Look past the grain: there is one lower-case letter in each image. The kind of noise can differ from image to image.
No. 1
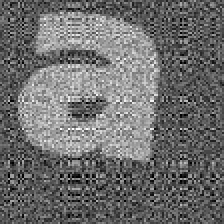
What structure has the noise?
low rank plus noise
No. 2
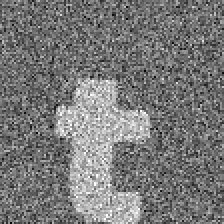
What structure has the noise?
independent entries
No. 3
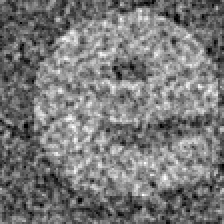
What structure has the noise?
blotchy
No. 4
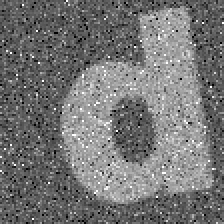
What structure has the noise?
heavy tails
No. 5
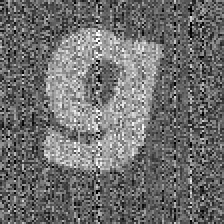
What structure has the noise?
columns of uneven size
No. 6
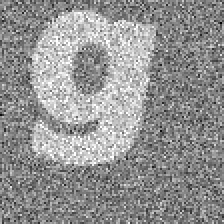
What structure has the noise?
independent entries
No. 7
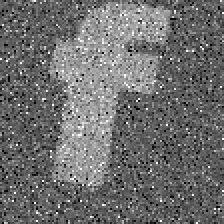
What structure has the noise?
heavy tails
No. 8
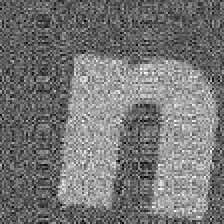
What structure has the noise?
low rank plus noise
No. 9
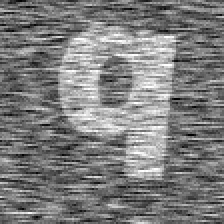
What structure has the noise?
streaked along the rows
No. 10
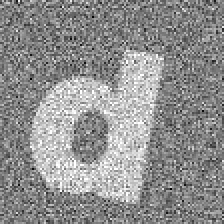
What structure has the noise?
low rank plus noise
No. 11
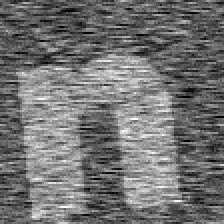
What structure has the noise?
streaked along the rows
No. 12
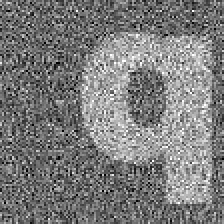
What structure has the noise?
low rank plus noise
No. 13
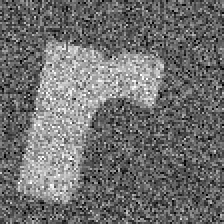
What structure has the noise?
independent entries
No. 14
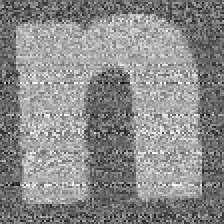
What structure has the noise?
rows of uneven size
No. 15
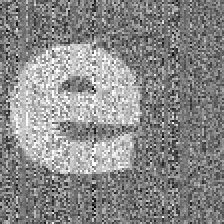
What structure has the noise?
columns of uneven size
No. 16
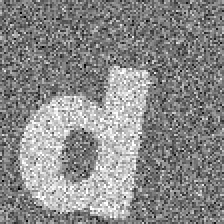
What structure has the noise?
independent entries
